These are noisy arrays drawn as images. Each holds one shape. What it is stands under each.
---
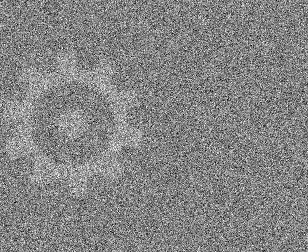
gear
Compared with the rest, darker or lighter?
lighter
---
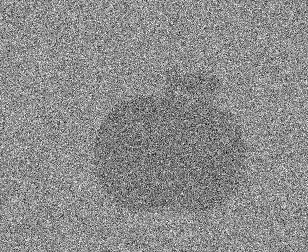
apple
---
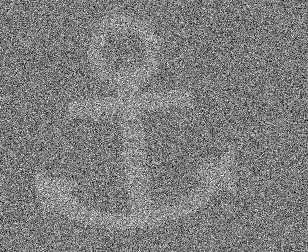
anchor
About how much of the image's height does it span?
nearly all
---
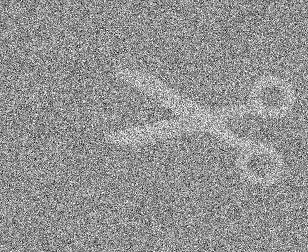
pair of scissors
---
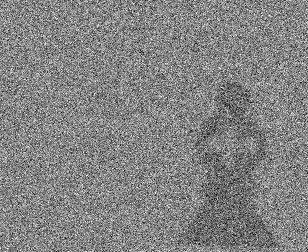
chess bishop
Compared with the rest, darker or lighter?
darker
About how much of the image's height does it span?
two thirds
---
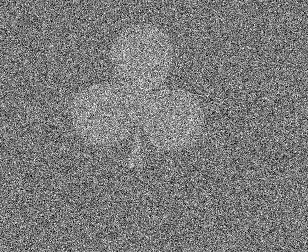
club
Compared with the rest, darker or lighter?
lighter
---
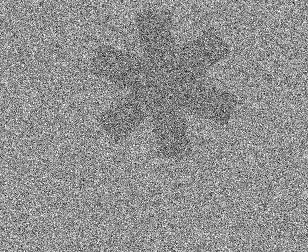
asterisk
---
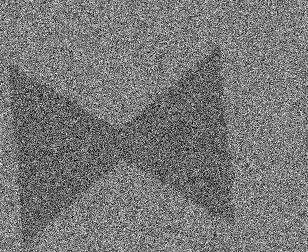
bow tie
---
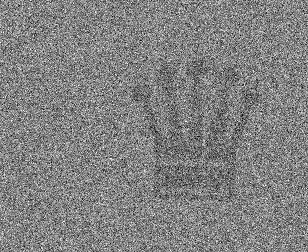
chess queen
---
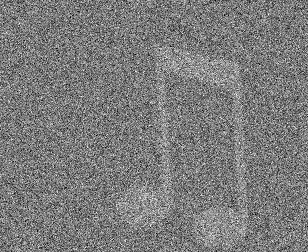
pair of musical notes
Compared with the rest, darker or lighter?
lighter
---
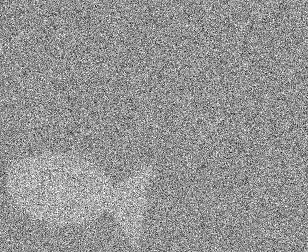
fish
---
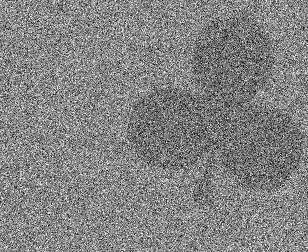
club
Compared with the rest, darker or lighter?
darker
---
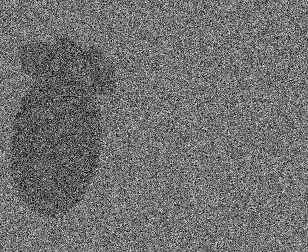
footprint
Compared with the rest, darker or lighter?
darker
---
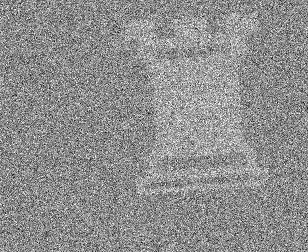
chess rook
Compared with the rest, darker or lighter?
lighter
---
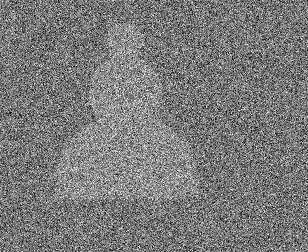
chess pawn
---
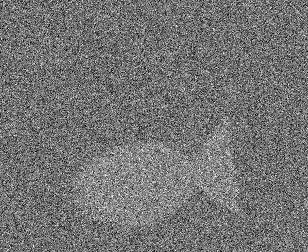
fish
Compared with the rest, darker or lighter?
lighter
